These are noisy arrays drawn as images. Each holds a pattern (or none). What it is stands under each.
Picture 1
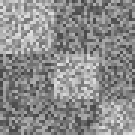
blocks along the diagonal
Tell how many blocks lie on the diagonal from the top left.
3
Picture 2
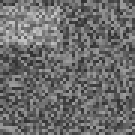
one block
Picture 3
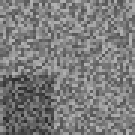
one block
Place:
bottom left
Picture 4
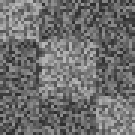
blocks along the diagonal
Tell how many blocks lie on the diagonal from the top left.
3
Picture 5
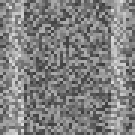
bands of columns
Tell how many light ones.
2
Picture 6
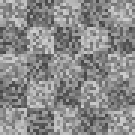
a checkerboard
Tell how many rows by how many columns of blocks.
5 by 5
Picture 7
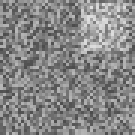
one block
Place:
top right
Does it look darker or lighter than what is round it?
lighter
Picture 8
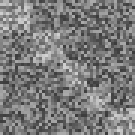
blocks along the diagonal
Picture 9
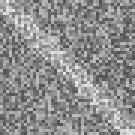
a diagonal band
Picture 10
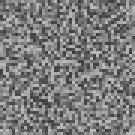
only noise
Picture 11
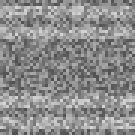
bands of rows
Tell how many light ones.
4
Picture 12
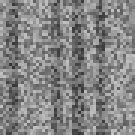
bands of columns
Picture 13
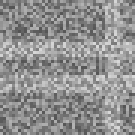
bands of rows crossing bands of columns
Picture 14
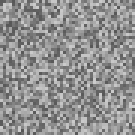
only noise
